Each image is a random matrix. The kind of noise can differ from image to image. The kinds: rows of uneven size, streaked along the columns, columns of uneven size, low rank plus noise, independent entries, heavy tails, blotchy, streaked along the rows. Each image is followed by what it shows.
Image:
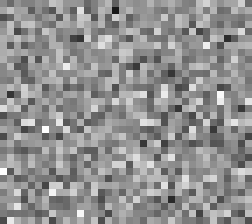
independent entries
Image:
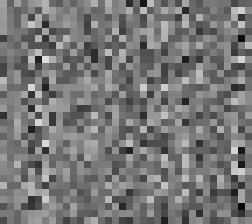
columns of uneven size
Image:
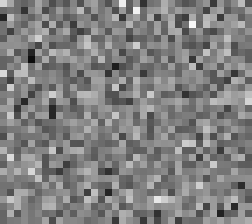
independent entries
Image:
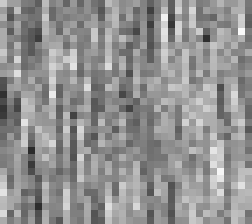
streaked along the columns
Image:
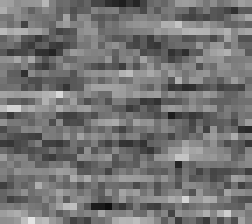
streaked along the rows
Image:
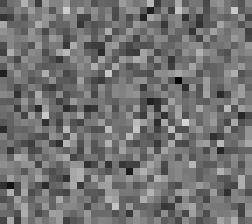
independent entries
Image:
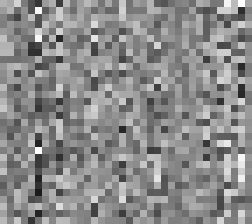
columns of uneven size
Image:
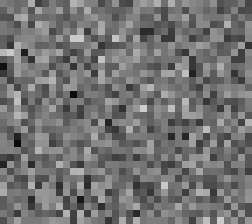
low rank plus noise
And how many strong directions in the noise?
five to eight
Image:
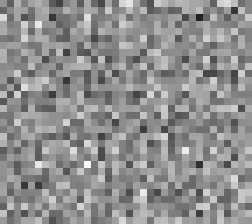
low rank plus noise
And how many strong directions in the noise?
five to eight
